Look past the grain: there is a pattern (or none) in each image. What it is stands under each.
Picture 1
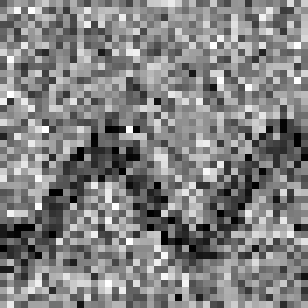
a wavy band
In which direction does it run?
left to right
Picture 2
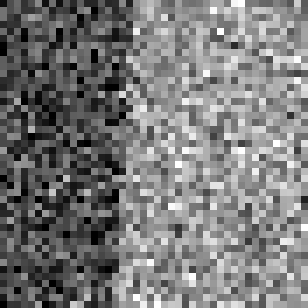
a sharp edge
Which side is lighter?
right
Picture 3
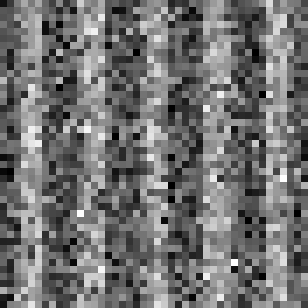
vertical stripes
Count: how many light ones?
5
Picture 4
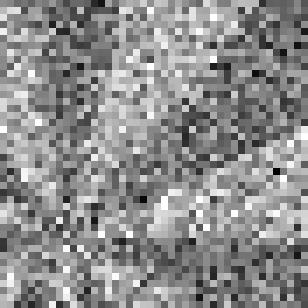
spokes from one point
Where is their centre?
bottom left
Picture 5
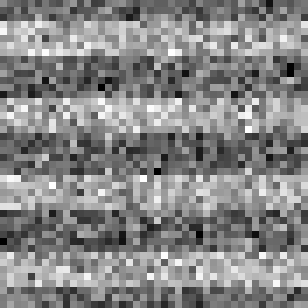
horizontal stripes
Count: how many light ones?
4
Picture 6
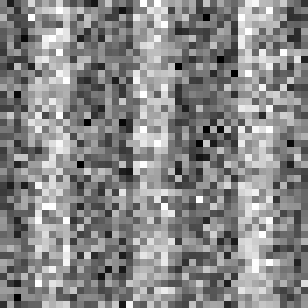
vertical stripes
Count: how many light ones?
3
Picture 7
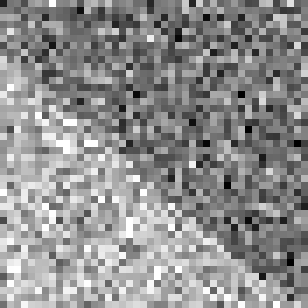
a sharp edge
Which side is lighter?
bottom left
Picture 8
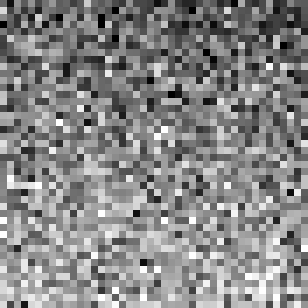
a smooth slope
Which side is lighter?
bottom
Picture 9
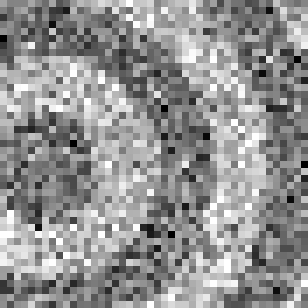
rings round one point
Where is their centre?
middle left
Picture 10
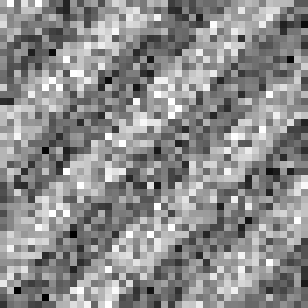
diagonal stripes
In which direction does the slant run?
bottom left to top right
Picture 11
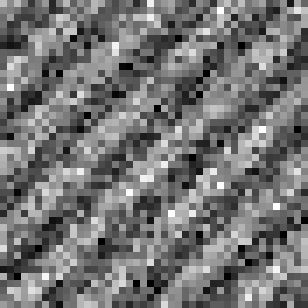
diagonal stripes
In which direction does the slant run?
bottom left to top right
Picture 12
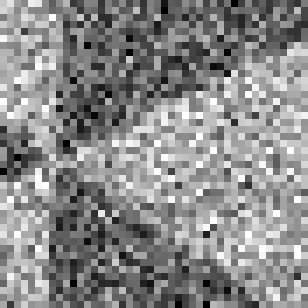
spokes from one point
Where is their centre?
middle left
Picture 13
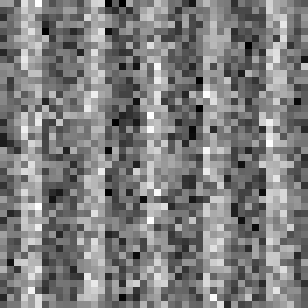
vertical stripes
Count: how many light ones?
5
